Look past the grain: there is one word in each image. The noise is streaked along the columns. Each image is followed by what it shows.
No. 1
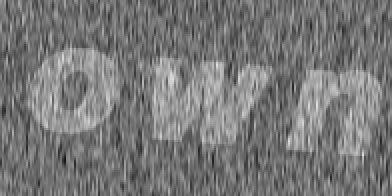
own
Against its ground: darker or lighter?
lighter
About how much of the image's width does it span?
nearly all
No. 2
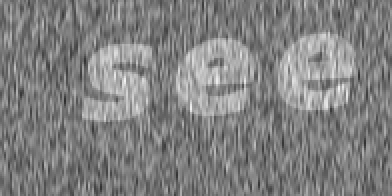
see
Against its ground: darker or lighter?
lighter
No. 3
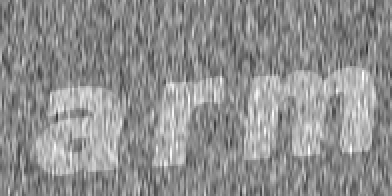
arm
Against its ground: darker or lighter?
lighter
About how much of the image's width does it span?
nearly all
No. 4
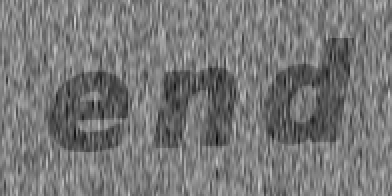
end
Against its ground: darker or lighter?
darker
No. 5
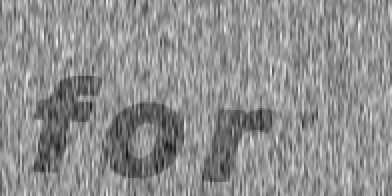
for
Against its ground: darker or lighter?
darker
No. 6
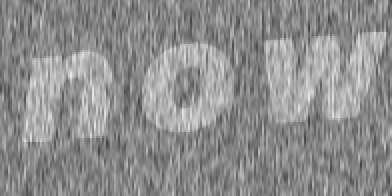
now
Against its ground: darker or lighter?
lighter
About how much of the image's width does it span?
nearly all
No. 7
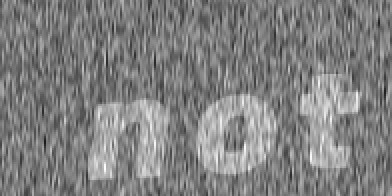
not
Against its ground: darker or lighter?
lighter
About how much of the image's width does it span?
two thirds
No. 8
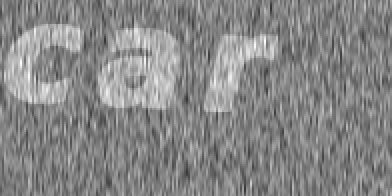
car
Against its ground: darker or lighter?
lighter
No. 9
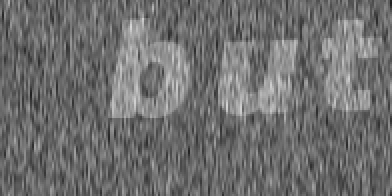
but
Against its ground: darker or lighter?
lighter
